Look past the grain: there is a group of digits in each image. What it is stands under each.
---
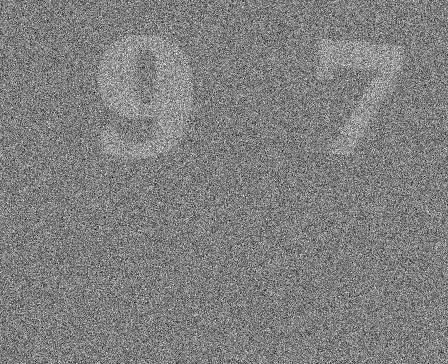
top left: light 9; top right: light 7
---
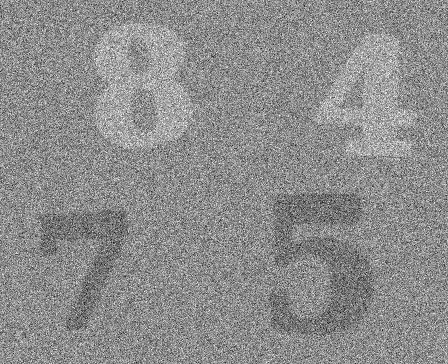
top left: light 8; top right: light 4; bottom left: dark 7; bottom right: dark 5
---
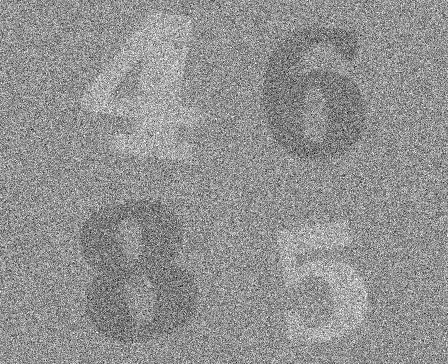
top left: light 4; top right: dark 6; bottom left: dark 8; bottom right: light 5
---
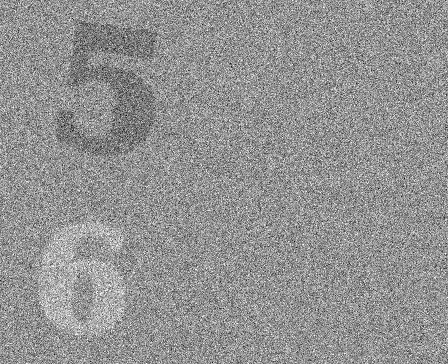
top left: dark 5; bottom left: light 6
